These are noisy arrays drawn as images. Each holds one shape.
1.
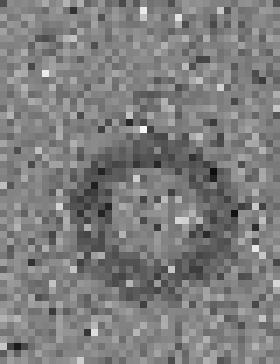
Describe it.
dark ring
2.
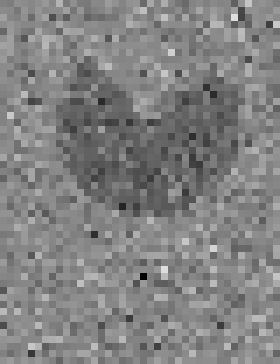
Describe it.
dark disc with a wedge cut out
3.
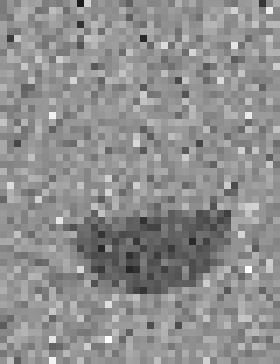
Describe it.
dark half disc
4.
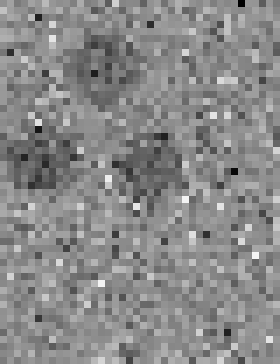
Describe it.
dark three dots
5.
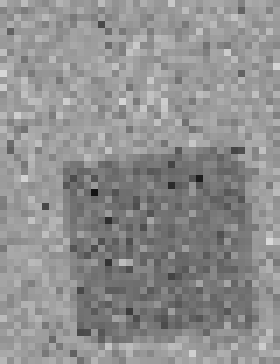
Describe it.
dark square
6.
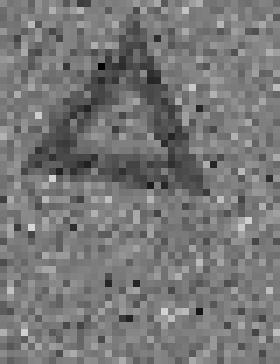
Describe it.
dark triangle frame
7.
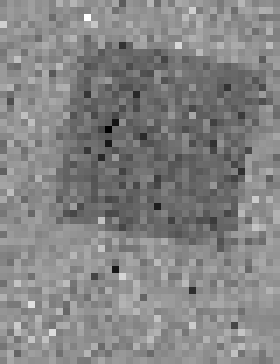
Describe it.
dark square
